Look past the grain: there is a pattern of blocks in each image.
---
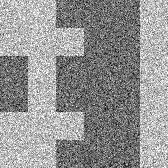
top and bottom mirror each other
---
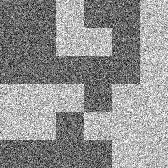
no symmetry
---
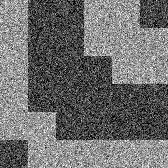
mirrored about the diagonal from the bottom left
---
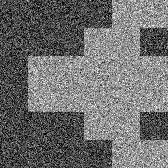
top and bottom mirror each other
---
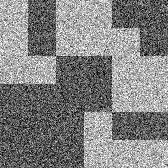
mirrored about the diagonal from the bottom left
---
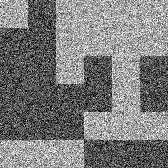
no symmetry
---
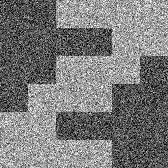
the same after a half turn
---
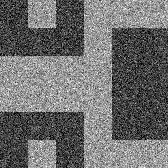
top and bottom mirror each other
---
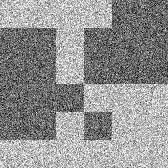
no symmetry
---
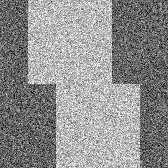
the same after a half turn
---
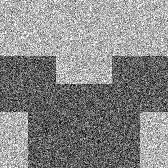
left and right mirror each other
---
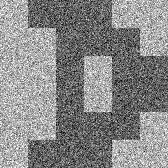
top and bottom mirror each other
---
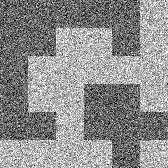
mirrored about the diagonal from the top left
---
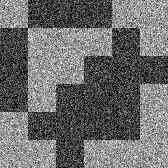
mirrored about the diagonal from the top left
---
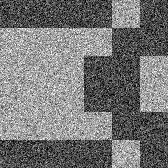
top and bottom mirror each other
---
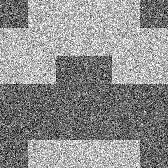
left and right mirror each other
